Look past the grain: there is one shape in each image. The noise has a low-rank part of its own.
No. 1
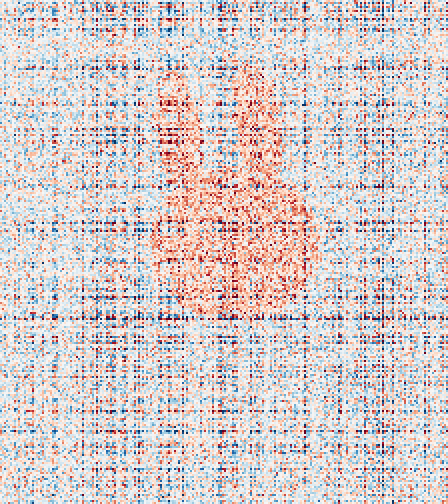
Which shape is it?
rabbit's head
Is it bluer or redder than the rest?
redder
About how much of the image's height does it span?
half
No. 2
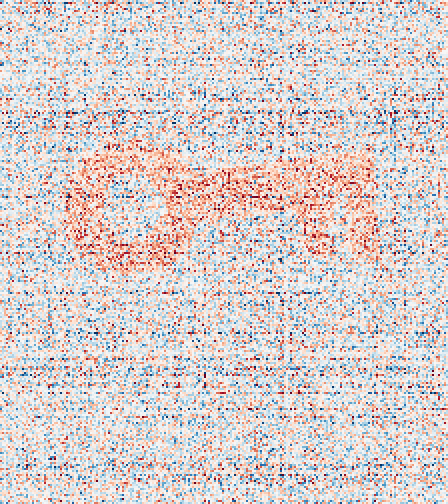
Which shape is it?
key
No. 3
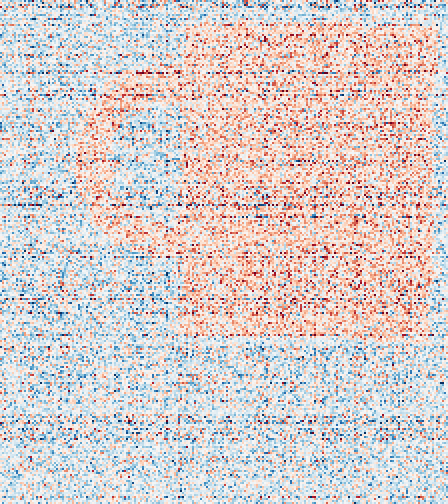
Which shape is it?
cup
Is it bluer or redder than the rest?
redder
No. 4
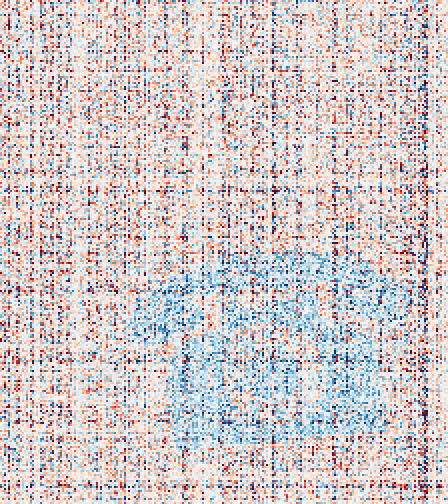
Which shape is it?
telephone
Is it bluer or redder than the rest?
bluer
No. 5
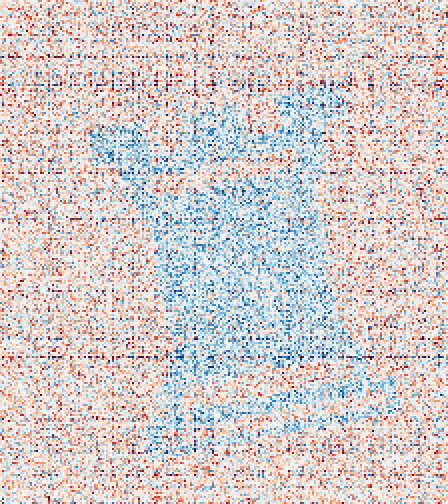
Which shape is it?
chess rook
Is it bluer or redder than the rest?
bluer
